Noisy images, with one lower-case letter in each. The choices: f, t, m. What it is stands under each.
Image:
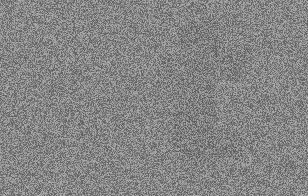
dark t
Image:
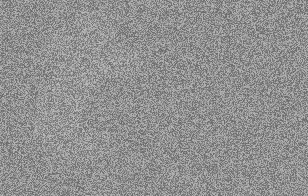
light t
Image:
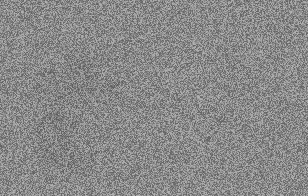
dark t
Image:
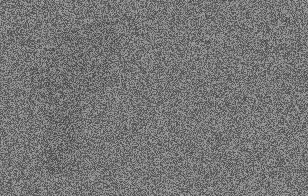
dark f
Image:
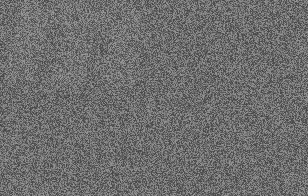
light m, top left
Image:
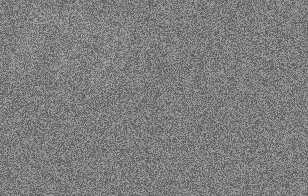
light m, top left
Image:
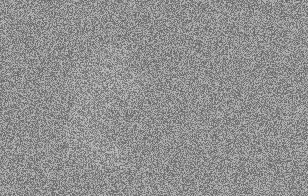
light t
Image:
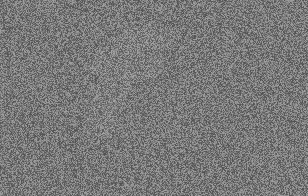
light f
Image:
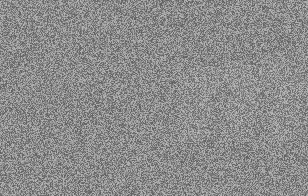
light m, middle right
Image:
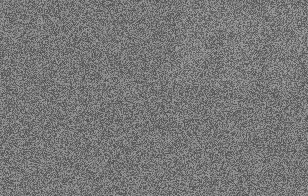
light m, top right
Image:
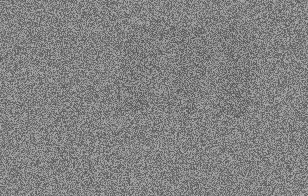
dark m
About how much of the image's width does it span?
half
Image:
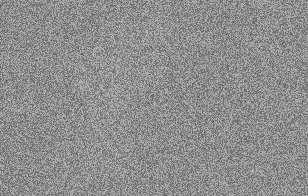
light f
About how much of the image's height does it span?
nearly all
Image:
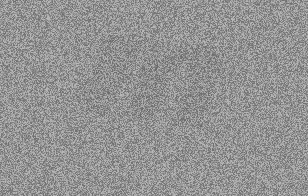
dark m
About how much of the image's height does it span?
half
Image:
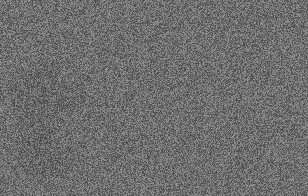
dark t
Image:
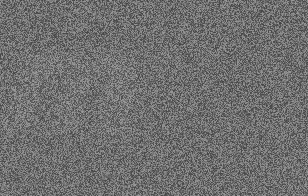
light m, middle left
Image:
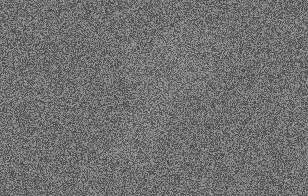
light f
